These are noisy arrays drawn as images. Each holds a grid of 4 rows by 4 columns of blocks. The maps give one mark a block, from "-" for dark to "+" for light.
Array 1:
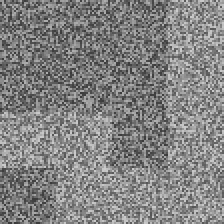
- - - +
- - - +
+ + - +
- + + +
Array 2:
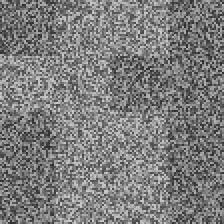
- + + -
+ + - -
- + + -
- + + -
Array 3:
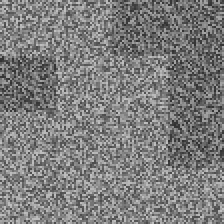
+ + - -
- + + -
+ + + -
+ + + +
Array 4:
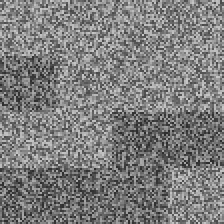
+ + + +
- + + +
+ + - -
- - - +
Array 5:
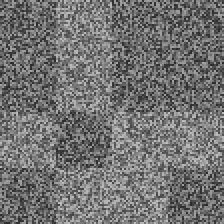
- + - -
- + - -
+ - + +
- + + -
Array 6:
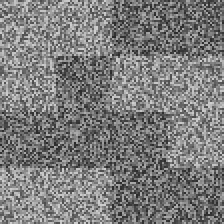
+ + - -
+ - + +
- - - +
+ + - -
